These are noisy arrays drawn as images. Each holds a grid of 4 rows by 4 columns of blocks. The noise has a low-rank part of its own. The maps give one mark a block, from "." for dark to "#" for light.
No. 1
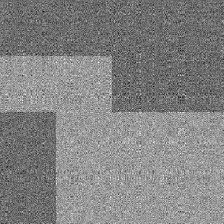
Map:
. . . .
# # . .
. # # #
. # # #
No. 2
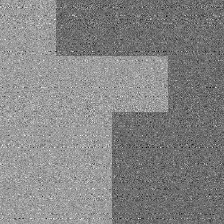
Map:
# . . .
# # # .
# # . .
# # . .
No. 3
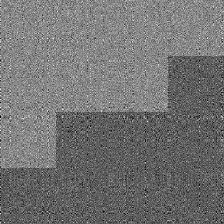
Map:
# # # #
# # # .
# . . .
. . . .
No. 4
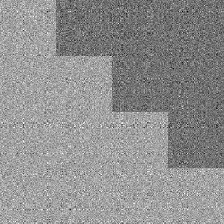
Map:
# . . .
# # . .
# # # .
# # # #
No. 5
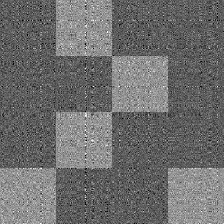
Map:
. # . .
. . # .
. # . .
# . . #
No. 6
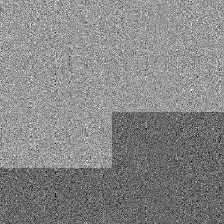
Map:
# # # #
# # # #
# # . .
. . . .
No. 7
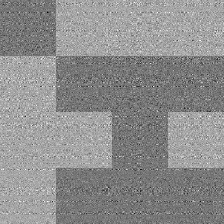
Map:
. # # #
# . . .
# # . #
# . . .
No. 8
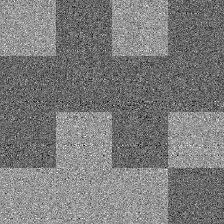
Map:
# . # .
. . . .
. # . #
# # # .
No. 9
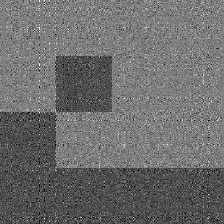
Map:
# # # #
# . # #
. # # #
. . . .
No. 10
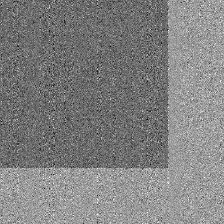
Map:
. . . #
. . . #
. . . #
# # # #
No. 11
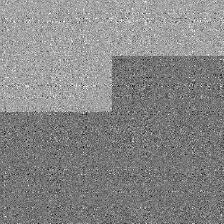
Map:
# # # #
# # . .
. . . .
. . . .
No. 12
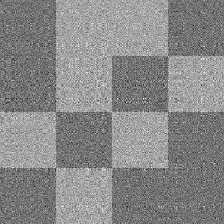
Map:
. # # .
. # . #
# . # .
. # . .
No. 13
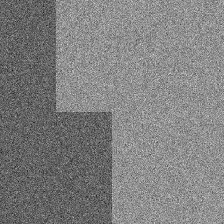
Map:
. # # #
. # # #
. . # #
. . # #
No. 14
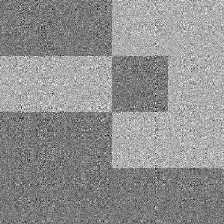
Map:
. . # #
# # . #
. . # #
. . . .
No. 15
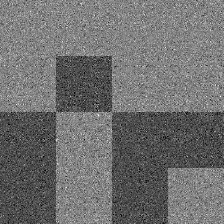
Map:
# # # #
# . # #
. # . .
. # . #
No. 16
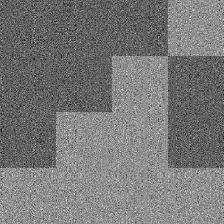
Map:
. . . #
. . # .
. # # .
# # # #
